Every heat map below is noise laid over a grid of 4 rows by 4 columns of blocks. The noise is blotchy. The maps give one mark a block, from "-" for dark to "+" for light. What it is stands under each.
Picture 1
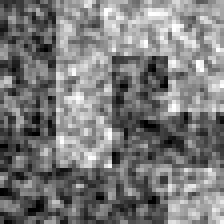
-+++
-+-+
-+--
---+
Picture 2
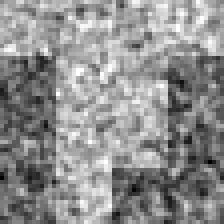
++++
-++-
-++-
-+--
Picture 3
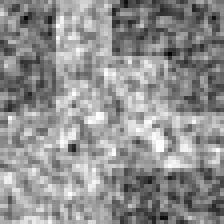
-+--
-++-
++++
++--
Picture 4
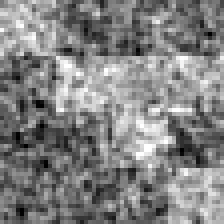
+---
-+++
--+-
---+
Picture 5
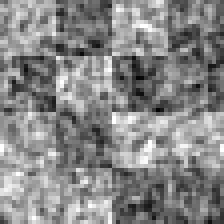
+-+-
-+--
+-++
++--
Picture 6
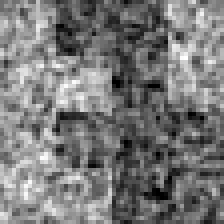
+--+
++-+
+---
++--
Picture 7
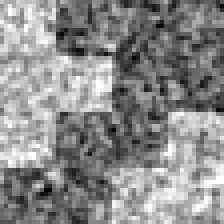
+---
++--
+--+
--++
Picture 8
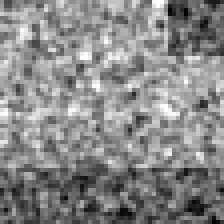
+++-
++++
++++
----
